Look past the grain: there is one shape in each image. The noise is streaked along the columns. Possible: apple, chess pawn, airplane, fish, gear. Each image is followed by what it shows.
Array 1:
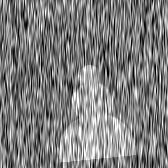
chess pawn
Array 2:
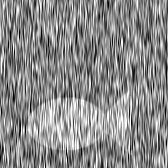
fish
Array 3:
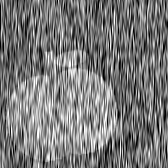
apple
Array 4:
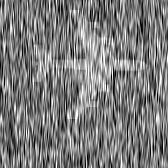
airplane
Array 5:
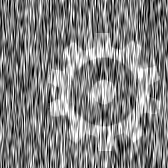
gear
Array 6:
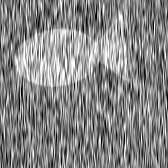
fish
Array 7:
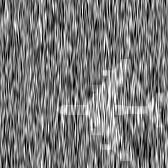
airplane
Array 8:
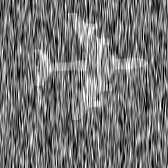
airplane
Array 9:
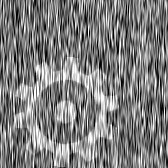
gear
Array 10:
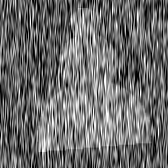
chess pawn
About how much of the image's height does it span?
nearly all
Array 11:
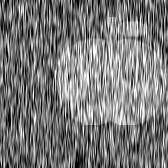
apple
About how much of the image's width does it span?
two thirds
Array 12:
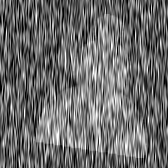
chess pawn
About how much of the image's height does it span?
nearly all
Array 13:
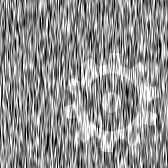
gear
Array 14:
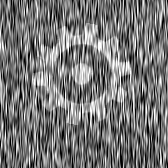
gear
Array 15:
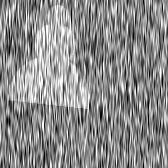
chess pawn
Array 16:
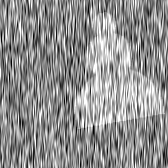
chess pawn
